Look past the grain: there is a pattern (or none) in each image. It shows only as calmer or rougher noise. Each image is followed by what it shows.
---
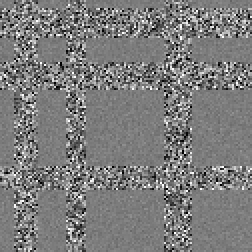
bands of rows crossing bands of columns
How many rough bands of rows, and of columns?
3 and 3
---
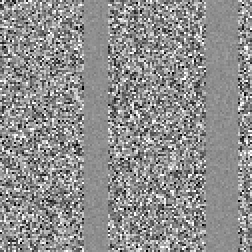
bands of columns
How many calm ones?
2
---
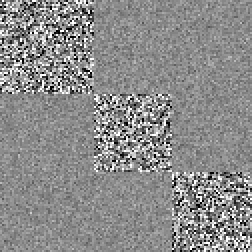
blocks along the diagonal
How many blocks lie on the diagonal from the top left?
3
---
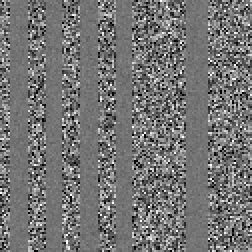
bands of columns
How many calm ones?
5
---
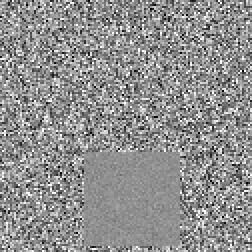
one block
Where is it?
bottom middle
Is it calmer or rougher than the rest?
calmer
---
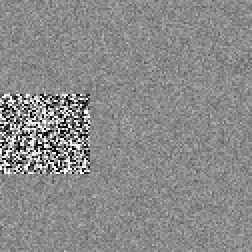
one block
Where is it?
middle left
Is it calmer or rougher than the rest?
rougher
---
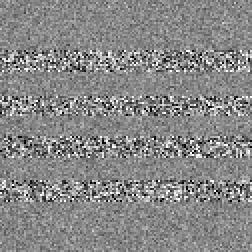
bands of rows
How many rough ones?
4
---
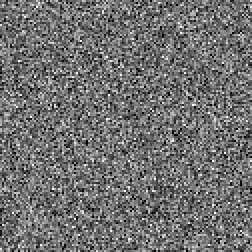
only noise
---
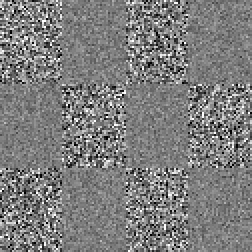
a checkerboard
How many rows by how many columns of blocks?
3 by 4
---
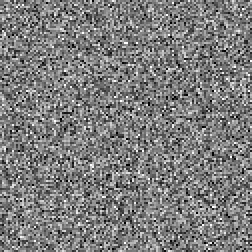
only noise
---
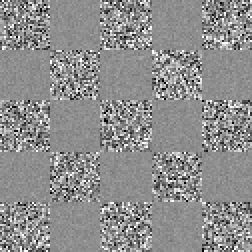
a checkerboard
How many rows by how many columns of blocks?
5 by 5
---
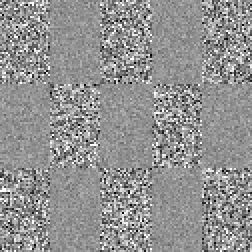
a checkerboard
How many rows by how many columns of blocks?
3 by 5
